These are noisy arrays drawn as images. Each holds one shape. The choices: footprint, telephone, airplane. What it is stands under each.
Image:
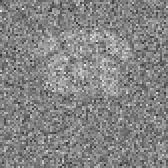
telephone
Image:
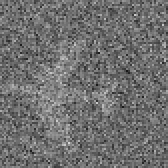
airplane
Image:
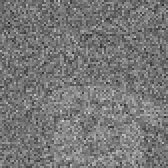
telephone
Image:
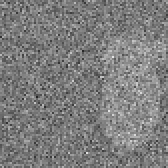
footprint
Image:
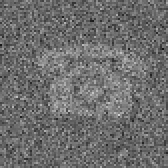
telephone
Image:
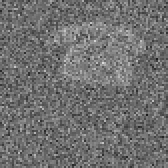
telephone
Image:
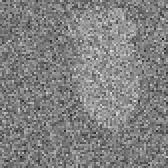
footprint
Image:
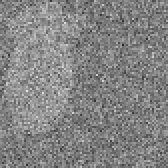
footprint
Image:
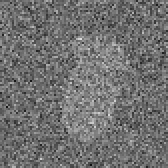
footprint
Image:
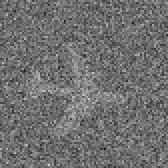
airplane
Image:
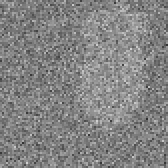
footprint
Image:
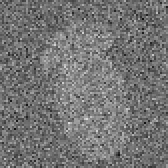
footprint
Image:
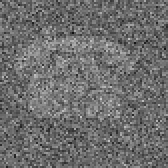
telephone
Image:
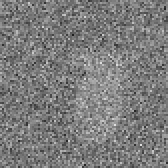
footprint
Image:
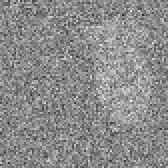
footprint
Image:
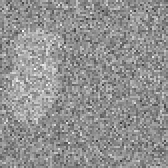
footprint
